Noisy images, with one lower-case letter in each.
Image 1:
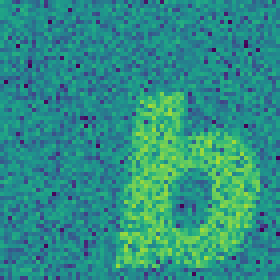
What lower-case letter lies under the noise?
b
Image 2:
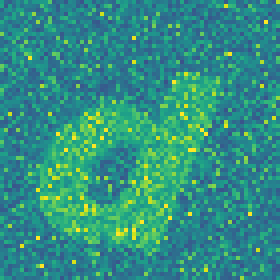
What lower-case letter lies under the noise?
d
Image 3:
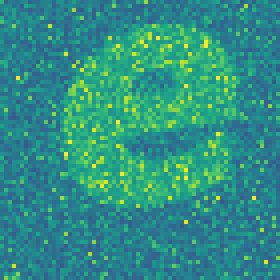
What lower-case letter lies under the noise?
e
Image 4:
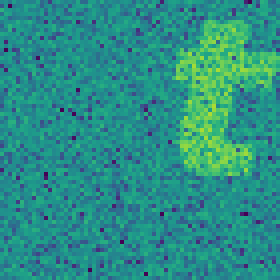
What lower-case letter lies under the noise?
t
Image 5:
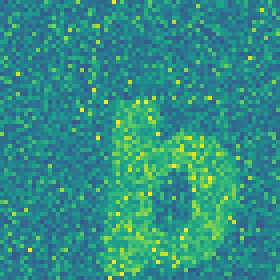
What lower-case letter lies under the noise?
b
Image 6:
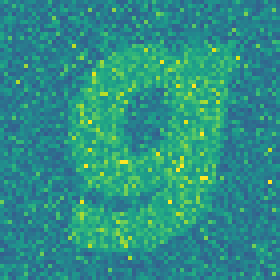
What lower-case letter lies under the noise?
g
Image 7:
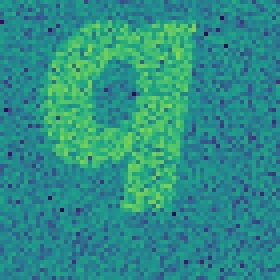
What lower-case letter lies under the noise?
q
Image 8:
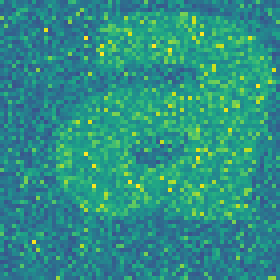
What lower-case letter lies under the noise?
a
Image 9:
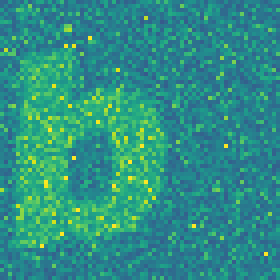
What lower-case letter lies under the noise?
b
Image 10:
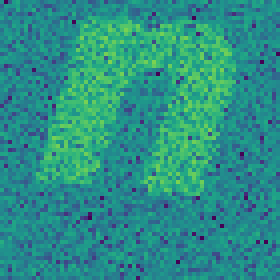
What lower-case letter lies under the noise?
n
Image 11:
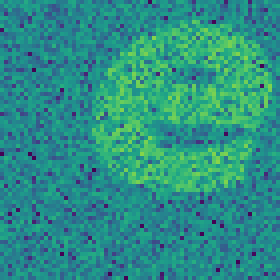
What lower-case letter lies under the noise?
e
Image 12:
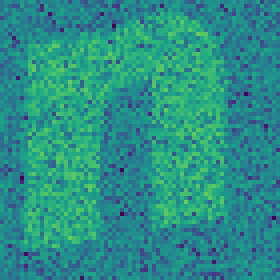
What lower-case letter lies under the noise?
n
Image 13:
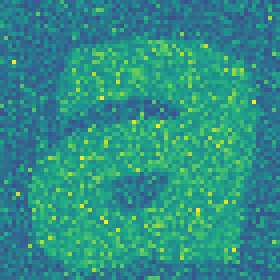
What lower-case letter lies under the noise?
a
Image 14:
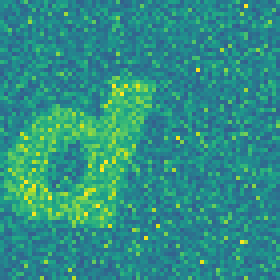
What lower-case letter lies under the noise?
d
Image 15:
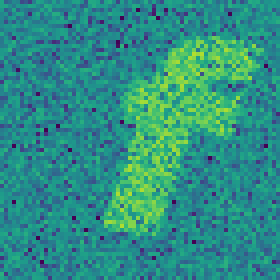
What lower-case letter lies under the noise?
f
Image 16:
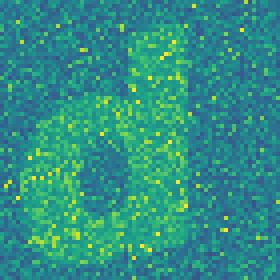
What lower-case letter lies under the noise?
d
